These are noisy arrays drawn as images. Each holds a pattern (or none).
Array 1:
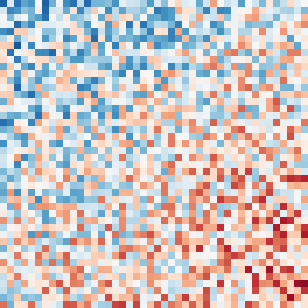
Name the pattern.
a smooth slope
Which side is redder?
bottom right
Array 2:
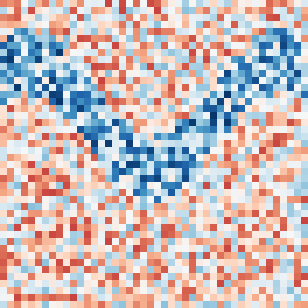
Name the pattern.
a wavy band
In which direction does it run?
left to right
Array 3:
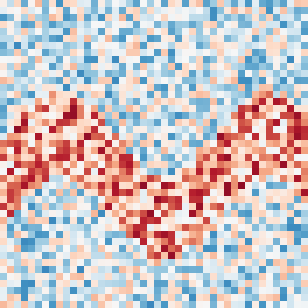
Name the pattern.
a wavy band
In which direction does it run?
left to right
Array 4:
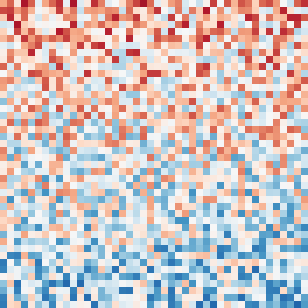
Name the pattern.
a smooth slope
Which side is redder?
top
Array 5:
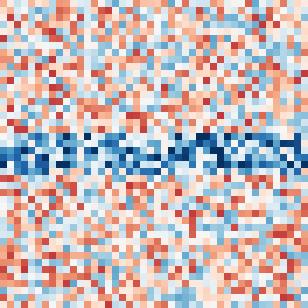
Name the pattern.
one horizontal stripe
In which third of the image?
middle
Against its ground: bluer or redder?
bluer
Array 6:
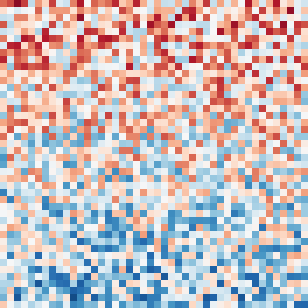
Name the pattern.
a smooth slope
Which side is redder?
top
